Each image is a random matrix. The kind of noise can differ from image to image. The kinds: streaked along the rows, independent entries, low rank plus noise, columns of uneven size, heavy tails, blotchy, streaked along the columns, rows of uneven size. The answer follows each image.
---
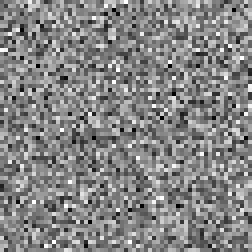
independent entries
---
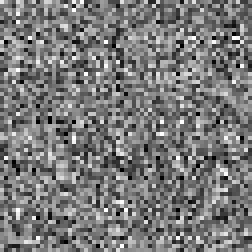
low rank plus noise
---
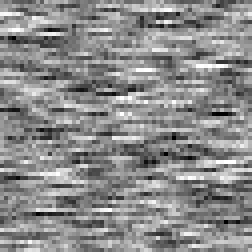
streaked along the rows
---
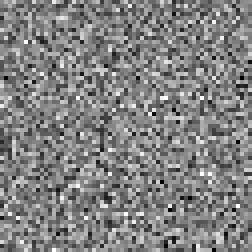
independent entries
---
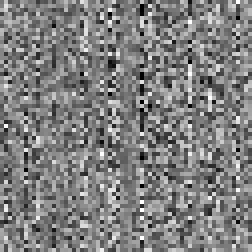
columns of uneven size
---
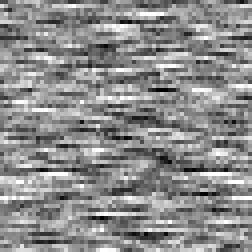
streaked along the rows
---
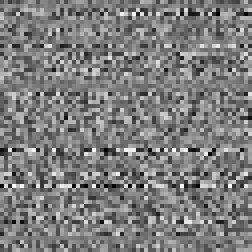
rows of uneven size
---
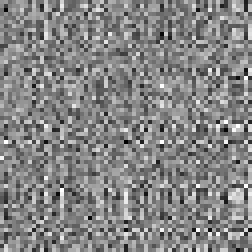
low rank plus noise
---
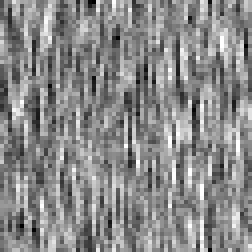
streaked along the columns
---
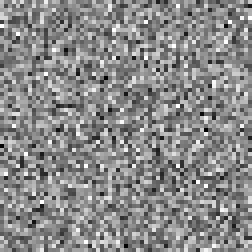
independent entries
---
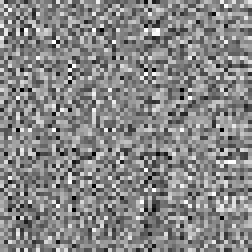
low rank plus noise
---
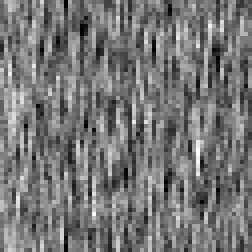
streaked along the columns
